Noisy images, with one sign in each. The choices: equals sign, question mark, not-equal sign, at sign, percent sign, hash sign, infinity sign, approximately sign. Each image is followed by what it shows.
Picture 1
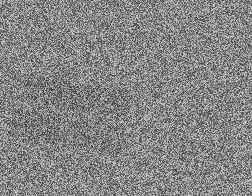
equals sign
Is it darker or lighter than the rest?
darker
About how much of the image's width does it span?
half
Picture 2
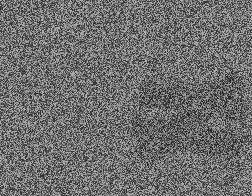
not-equal sign
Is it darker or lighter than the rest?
darker
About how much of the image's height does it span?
half
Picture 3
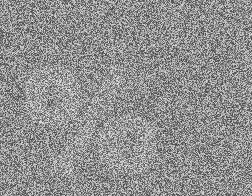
percent sign
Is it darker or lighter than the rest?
lighter
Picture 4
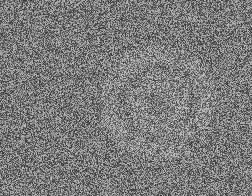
at sign
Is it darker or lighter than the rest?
lighter
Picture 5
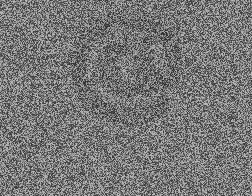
at sign
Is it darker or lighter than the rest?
darker
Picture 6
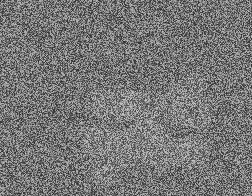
not-equal sign
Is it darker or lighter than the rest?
lighter
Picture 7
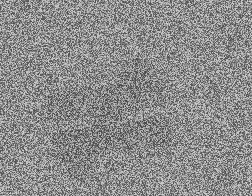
not-equal sign
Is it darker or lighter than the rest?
darker
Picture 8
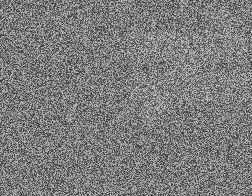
not-equal sign
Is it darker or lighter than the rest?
lighter
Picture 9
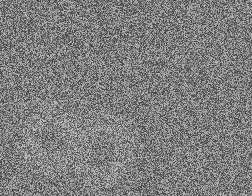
infinity sign
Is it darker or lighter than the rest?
lighter
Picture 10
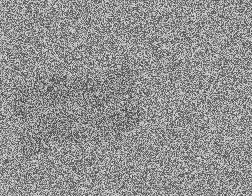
approximately sign
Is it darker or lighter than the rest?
darker
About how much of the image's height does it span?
half
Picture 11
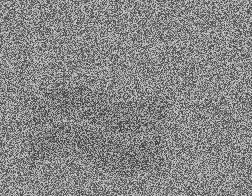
approximately sign
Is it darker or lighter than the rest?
darker
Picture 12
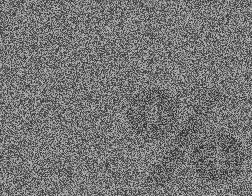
percent sign
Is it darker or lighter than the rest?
darker
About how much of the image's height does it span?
half
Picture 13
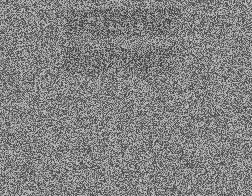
equals sign
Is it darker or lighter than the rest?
darker
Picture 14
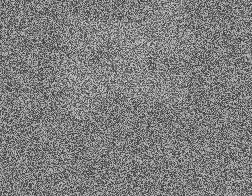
not-equal sign
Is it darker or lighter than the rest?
lighter
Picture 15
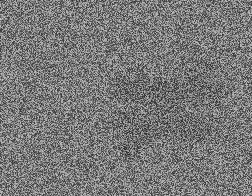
not-equal sign
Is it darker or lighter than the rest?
darker
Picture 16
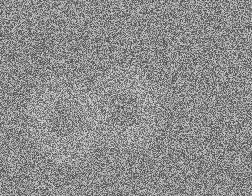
infinity sign
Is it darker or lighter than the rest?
lighter
